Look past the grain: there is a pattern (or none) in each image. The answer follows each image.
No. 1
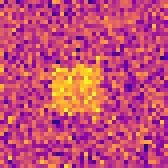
one block
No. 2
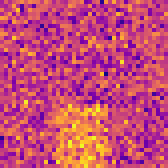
one block
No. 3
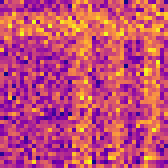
bands of rows crossing bands of columns
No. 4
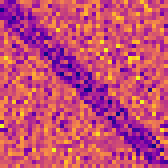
a diagonal band
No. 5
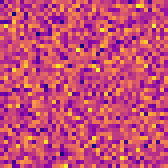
only noise
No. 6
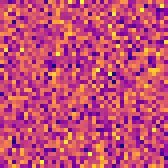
only noise
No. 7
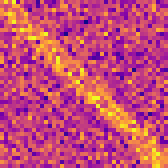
a diagonal band
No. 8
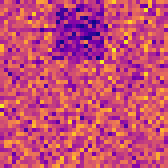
one block
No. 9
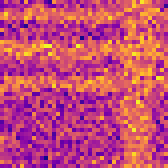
bands of rows crossing bands of columns
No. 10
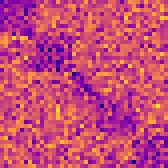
blocks along the diagonal
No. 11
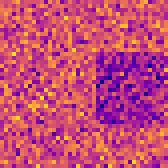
one block
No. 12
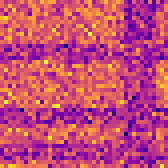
bands of rows crossing bands of columns
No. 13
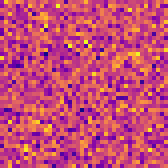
only noise
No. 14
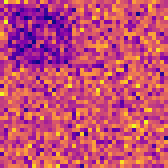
one block
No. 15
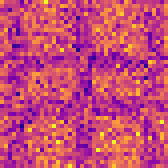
bands of rows crossing bands of columns
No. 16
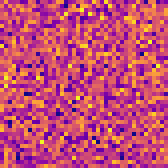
only noise
